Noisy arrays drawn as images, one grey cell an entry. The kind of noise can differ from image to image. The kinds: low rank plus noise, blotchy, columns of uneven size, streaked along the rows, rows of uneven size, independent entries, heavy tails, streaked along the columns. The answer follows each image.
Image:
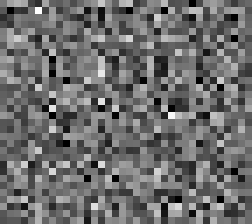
low rank plus noise
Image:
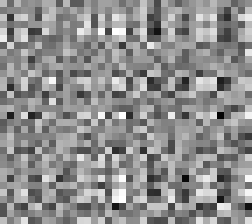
low rank plus noise
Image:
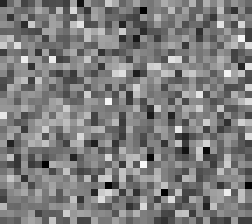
independent entries
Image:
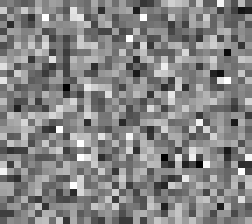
independent entries
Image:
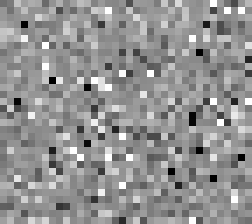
heavy tails
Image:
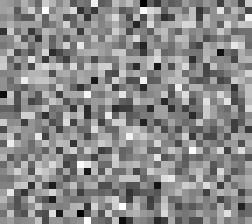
independent entries
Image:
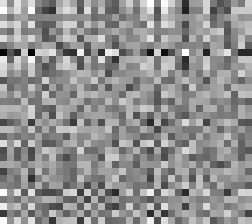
low rank plus noise
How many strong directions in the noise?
one
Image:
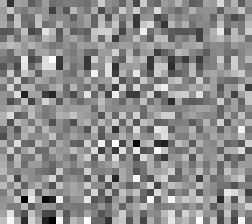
low rank plus noise
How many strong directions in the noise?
two
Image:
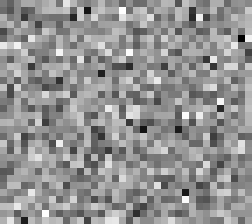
independent entries
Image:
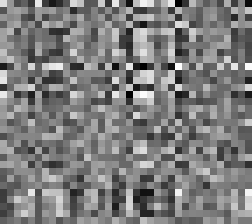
low rank plus noise
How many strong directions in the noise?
one
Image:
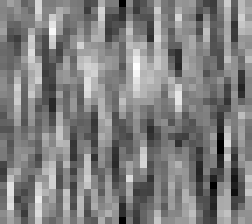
streaked along the columns
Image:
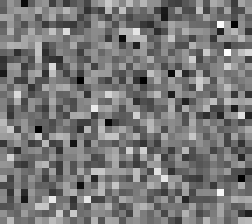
independent entries
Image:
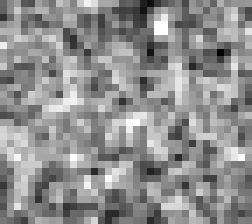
blotchy
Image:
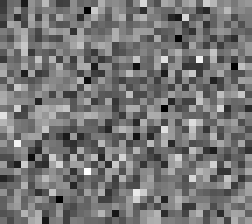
independent entries
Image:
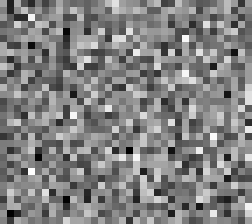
independent entries
